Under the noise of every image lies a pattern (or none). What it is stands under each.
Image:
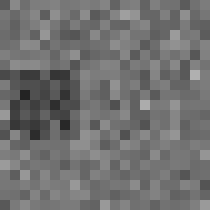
one block
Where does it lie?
middle left
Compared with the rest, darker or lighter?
darker
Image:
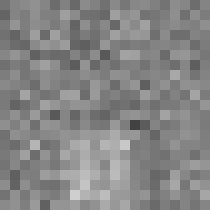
one block
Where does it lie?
bottom middle
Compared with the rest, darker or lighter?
lighter
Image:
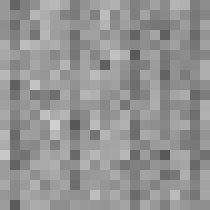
bands of columns
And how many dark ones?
5
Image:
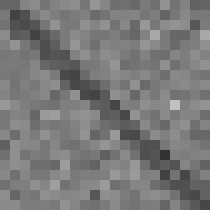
a diagonal band
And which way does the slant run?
top left to bottom right
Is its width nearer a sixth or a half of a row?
a sixth
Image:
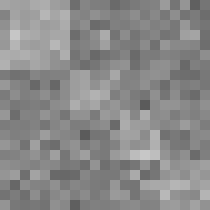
blocks along the diagonal
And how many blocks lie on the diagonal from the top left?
4
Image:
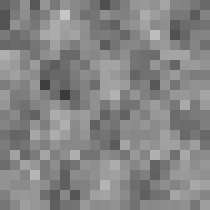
a checkerboard
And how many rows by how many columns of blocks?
4 by 5
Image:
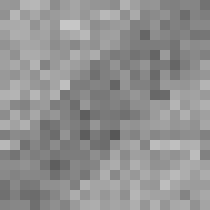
a diagonal band
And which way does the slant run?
bottom left to top right
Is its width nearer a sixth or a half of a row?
a half
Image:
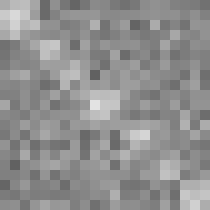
blocks along the diagonal
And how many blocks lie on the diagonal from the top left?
7
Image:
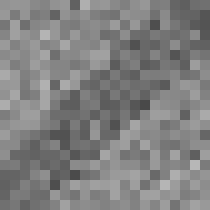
a diagonal band
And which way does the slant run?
bottom left to top right
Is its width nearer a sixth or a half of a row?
a half
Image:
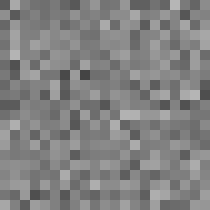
only noise
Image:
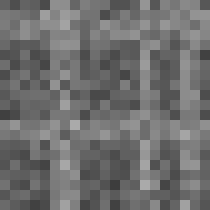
bands of rows crossing bands of columns
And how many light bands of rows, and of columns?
2 and 3
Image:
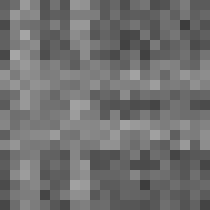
bands of rows crossing bands of columns
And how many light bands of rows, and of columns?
2 and 2
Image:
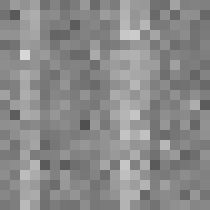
bands of columns
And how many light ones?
2
